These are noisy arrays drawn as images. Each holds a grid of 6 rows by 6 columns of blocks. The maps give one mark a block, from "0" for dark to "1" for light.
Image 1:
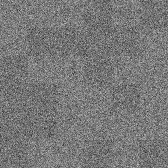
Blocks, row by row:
1 1 1 0 1 0
1 0 0 0 0 1
0 1 1 0 1 1
0 0 1 1 0 1
0 0 1 1 1 1
0 1 1 0 1 0
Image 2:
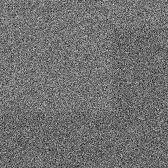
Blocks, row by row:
1 1 1 1 1 1
1 1 1 1 0 0
1 1 1 1 0 0
1 1 1 1 0 0
0 0 0 0 0 0
0 0 0 0 0 0
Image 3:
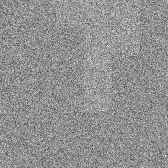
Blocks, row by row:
0 0 1 1 1 0
0 0 0 1 1 0
0 0 0 1 0 0
0 0 0 1 0 0
0 0 0 0 0 0
0 0 0 0 0 0
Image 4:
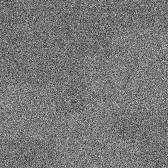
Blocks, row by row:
0 0 0 0 0 0
0 0 0 0 1 1
0 0 0 1 1 1
1 1 0 1 1 1
1 1 1 1 0 0
0 0 1 1 1 0
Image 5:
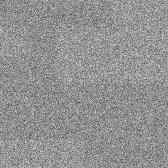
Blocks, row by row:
0 0 0 0 1 1
1 0 1 1 1 1
0 0 1 1 1 1
0 0 0 0 0 0
0 0 0 0 0 0
1 1 1 0 0 0
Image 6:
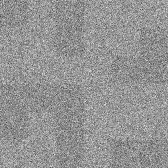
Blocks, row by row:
0 1 0 1 1 1
1 1 0 1 1 0
1 1 1 1 0 0
0 0 0 1 1 1
0 1 0 1 1 1
1 1 0 1 0 0
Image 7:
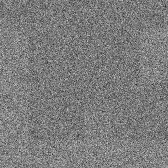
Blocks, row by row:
0 0 0 0 0 0
1 0 0 0 0 1
1 0 0 0 0 1
1 0 0 0 0 0
1 0 0 1 0 0
1 1 1 1 1 1
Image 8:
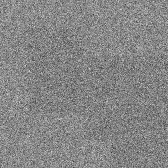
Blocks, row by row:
1 1 1 1 1 1
1 0 0 1 1 1
1 0 0 0 0 0
1 0 0 0 0 0
1 1 1 0 0 0
1 1 1 1 0 0
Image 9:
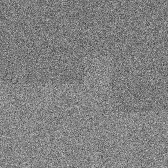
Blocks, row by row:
0 0 0 0 0 0
0 0 0 0 0 0
0 0 0 1 0 0
1 1 1 1 0 0
1 1 1 1 1 1
1 1 1 1 1 1
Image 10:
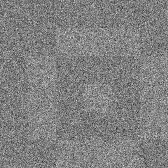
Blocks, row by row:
0 0 0 0 0 0
0 0 1 1 1 0
0 1 0 0 0 1
0 1 0 1 0 1
0 1 0 0 0 1
0 0 1 1 1 0
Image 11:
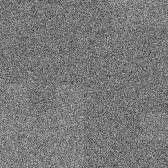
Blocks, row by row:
0 0 0 0 1 1
0 0 0 0 0 0
0 0 0 0 0 0
1 0 1 0 0 0
1 1 1 0 0 1
1 1 1 0 0 0
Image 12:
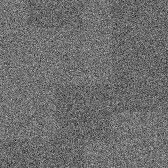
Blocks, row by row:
1 0 0 1 0 0
1 1 1 1 0 0
1 1 1 1 0 0
1 1 0 0 0 0
1 1 0 0 1 1
0 0 0 1 1 1
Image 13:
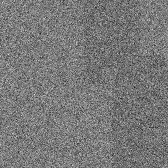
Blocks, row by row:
1 1 1 0 0 1
1 1 1 0 0 1
1 1 1 0 0 0
1 1 1 1 0 0
1 1 1 1 0 0
1 1 1 1 0 0
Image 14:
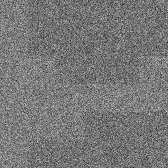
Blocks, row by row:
1 0 0 0 0 0
1 0 0 0 0 0
1 1 0 0 0 1
1 1 1 1 1 1
1 1 1 0 0 0
1 0 0 0 0 0
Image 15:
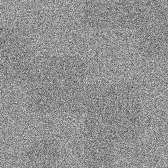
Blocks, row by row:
1 1 1 0 0 0
0 1 1 1 1 0
0 0 0 1 1 1
1 0 0 0 0 1
1 1 1 0 0 1
1 0 1 0 1 1
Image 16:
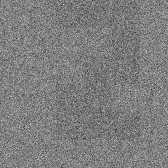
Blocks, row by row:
1 1 0 0 0 1
1 1 1 1 0 1
1 1 1 0 0 1
1 1 0 0 1 1
1 1 0 0 0 1
1 1 1 1 1 1
